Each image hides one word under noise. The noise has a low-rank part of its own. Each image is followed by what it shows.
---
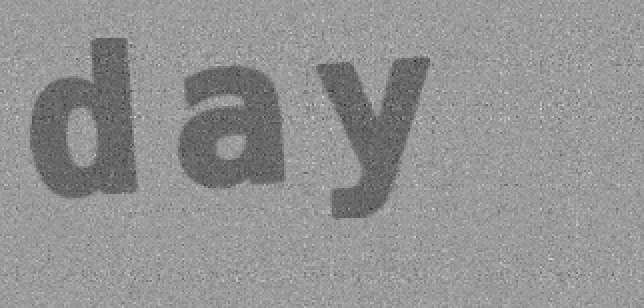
day
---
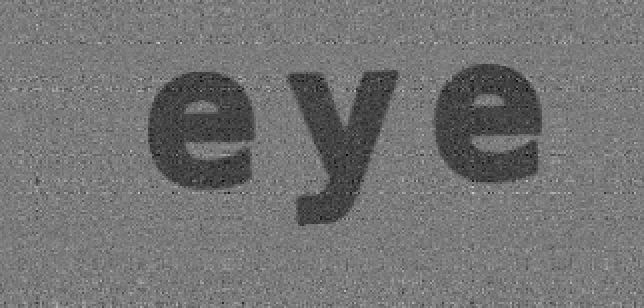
eye
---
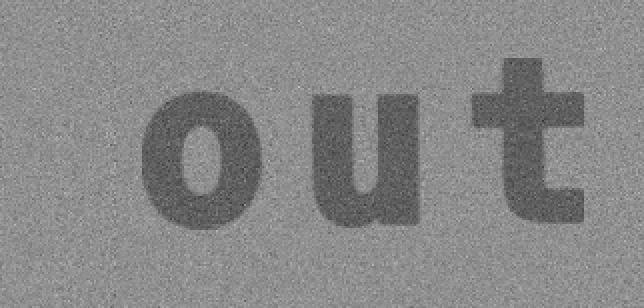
out
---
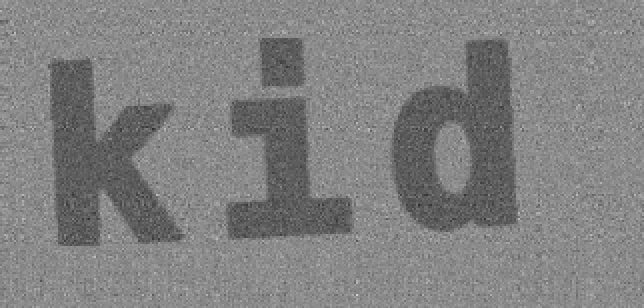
kid
